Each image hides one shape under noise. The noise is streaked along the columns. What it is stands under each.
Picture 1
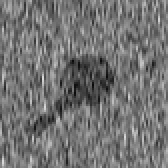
lollipop
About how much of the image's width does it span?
half
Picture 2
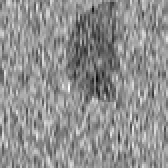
half disc
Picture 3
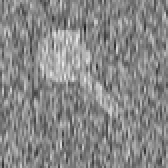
lollipop
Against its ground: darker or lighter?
lighter
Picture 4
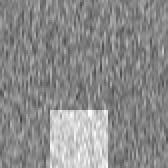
square
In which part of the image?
bottom middle
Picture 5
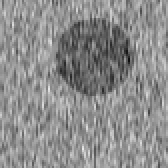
disc
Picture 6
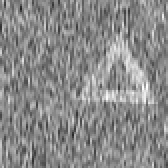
triangle frame
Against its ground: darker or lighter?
lighter
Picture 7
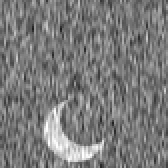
crescent
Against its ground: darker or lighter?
lighter
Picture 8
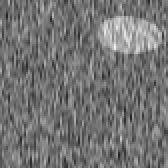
ellipse
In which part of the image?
top right
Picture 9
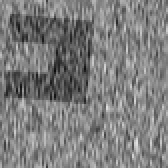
square with a notch
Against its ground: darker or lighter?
darker
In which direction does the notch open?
left
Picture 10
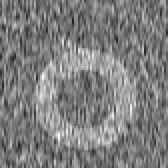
ring
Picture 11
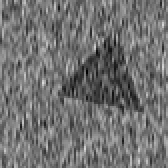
triangle
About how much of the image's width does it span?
half
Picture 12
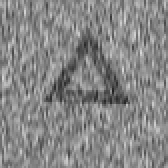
triangle frame
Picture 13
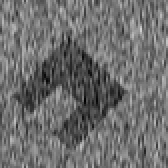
square with a notch
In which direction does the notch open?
down and left
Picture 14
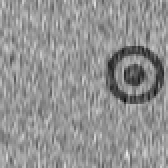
bullseye
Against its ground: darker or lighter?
darker
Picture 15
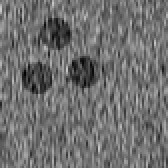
three dots
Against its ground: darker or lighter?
darker
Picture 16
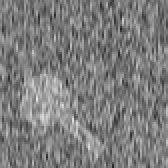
lollipop
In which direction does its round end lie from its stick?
up and left
